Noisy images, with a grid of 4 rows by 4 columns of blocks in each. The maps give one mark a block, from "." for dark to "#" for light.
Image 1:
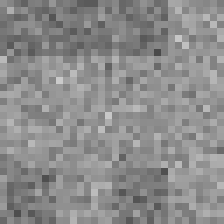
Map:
. . . #
# # # #
# # # #
. # . #
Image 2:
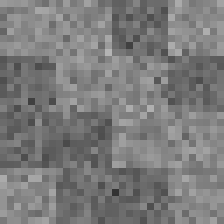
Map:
# # . #
. # # .
. . # #
# . . #
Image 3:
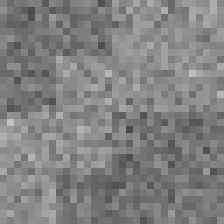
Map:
. . # #
. # # #
# # . .
# . . .
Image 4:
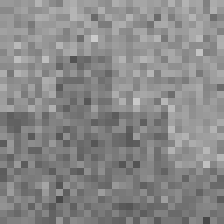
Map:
# # # #
# . # #
. . . #
. . . .
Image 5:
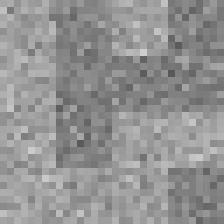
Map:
# . # .
# . . .
# . # #
# # # .
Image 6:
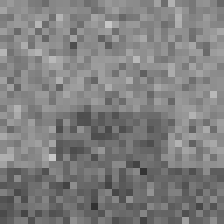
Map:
# # # #
# # # #
# . . #
. . . .
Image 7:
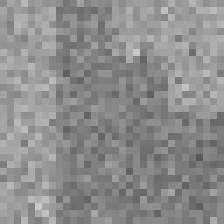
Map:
# . # #
# . . #
# . . .
# . . .
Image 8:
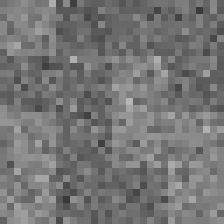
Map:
# . . .
. . # .
# . # #
# . . #
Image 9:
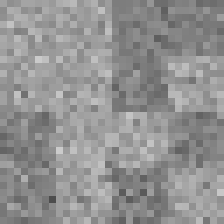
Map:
# # . .
# # . #
. # # .
. # . #
